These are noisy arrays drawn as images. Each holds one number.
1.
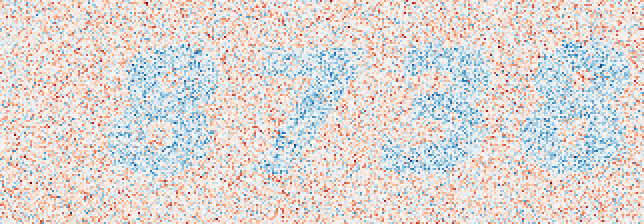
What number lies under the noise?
8738
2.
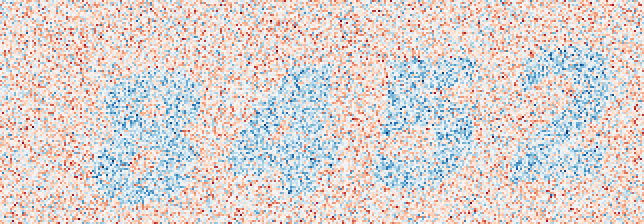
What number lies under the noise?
8452
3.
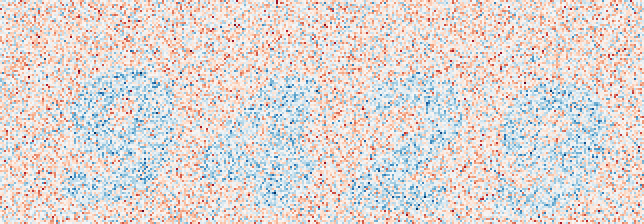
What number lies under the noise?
9429
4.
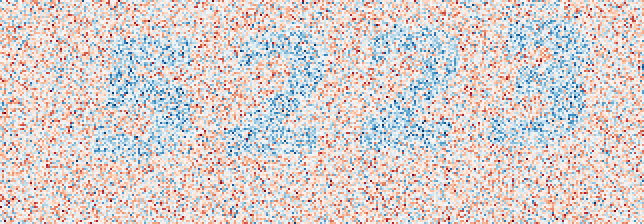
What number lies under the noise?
5223
